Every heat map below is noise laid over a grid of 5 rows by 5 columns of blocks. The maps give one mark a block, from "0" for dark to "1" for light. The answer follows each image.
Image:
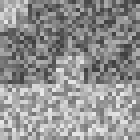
10000
00000
00100
11111
11111
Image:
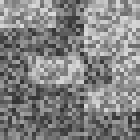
11011
00011
01101
00011
00000
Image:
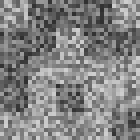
10001
00100
01111
01011
11110
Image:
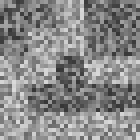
00100
01100
11011
10000
11111
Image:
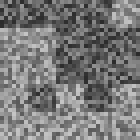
00001
11000
11000
10101
11111
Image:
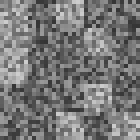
10100
10010
10000
00010
00101
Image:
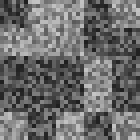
01101
11100
00010
00010
10101
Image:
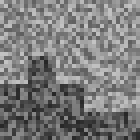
11111
11111
10111
00011
00000
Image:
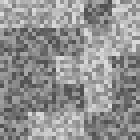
11101
00011
00110
00010
01100
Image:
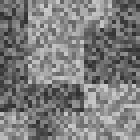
01110
01100
01100
00011
10111
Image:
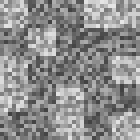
10011
01000
10001
10100
00101
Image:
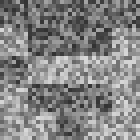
00000
10001
01111
10001
11011
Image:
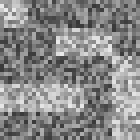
10000
00110
00001
11101
00001
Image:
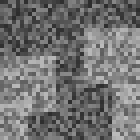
00000
00011
11011
11001
10001
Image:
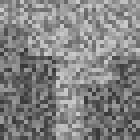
11111
01111
00110
00100
00100
